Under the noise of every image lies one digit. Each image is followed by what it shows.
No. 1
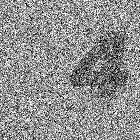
dark 4
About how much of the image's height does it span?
half
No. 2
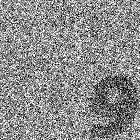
dark 9, bottom right
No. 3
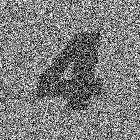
dark 4
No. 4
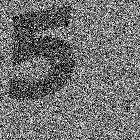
dark 5
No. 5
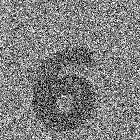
dark 6
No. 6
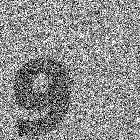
dark 9
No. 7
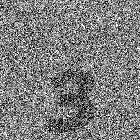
dark 3
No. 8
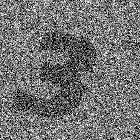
dark 3
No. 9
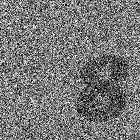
dark 8
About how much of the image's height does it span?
half
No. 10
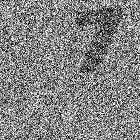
dark 7
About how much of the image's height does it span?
half
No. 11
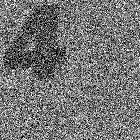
dark 4
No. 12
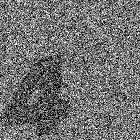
dark 4
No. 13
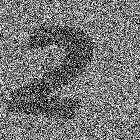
dark 2
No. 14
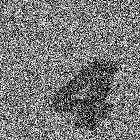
dark 4
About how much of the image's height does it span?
half
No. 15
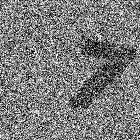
dark 7
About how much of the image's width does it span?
half
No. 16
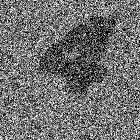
dark 4
